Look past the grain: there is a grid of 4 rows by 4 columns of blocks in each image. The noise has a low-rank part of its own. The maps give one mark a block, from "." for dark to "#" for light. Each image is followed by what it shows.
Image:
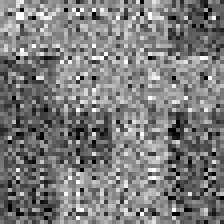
# # # .
. # # #
. . # .
. # # .
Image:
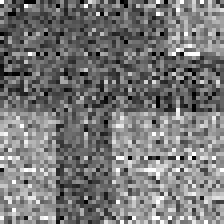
. . . #
. . . .
# . # #
# . # #
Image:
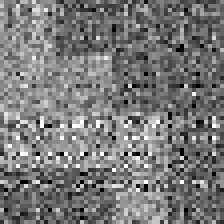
# . . .
# # . .
# # # .
. . # .
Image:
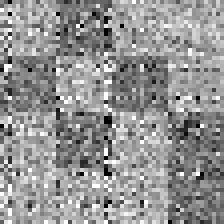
# . # #
. # . #
# . # .
# # # .
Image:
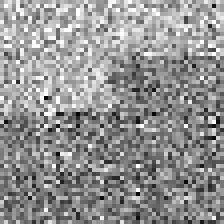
# # # #
# # . .
. . . .
. . . .
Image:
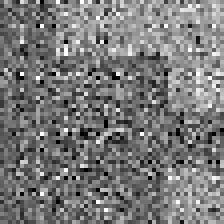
. # # #
. . . #
. . . .
. . . #
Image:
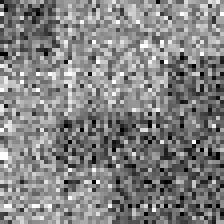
. # # #
# # # .
# . . .
# # . .
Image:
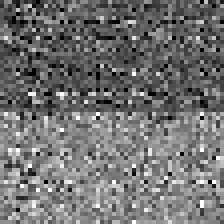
. . . .
. . . .
# # # #
# # # #
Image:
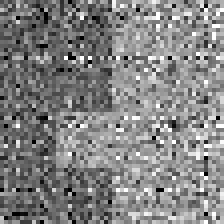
. . # #
. . # #
. # # #
. . # #
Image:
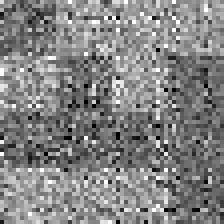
. # # #
# . # .
. . . .
# # # .
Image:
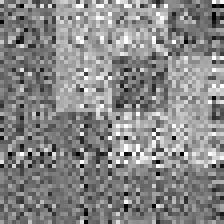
. # # .
. # . #
. . # #
. . . .
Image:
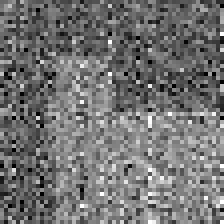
. . . .
. # . .
. # # #
. # # #
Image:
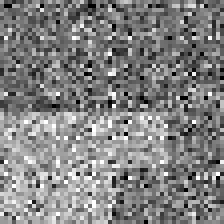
. . . .
. . . .
# # # .
# # . .
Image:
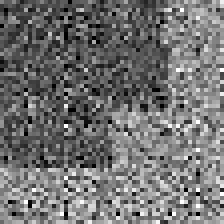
. . . #
. . . #
. . # #
# # # #
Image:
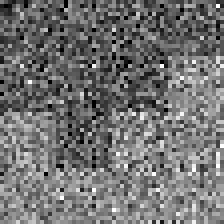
. . . .
. . . #
# . # #
# # # #
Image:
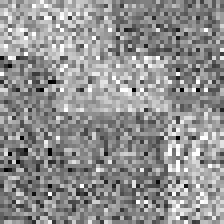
# # . .
. # # .
. . . #
. . . #
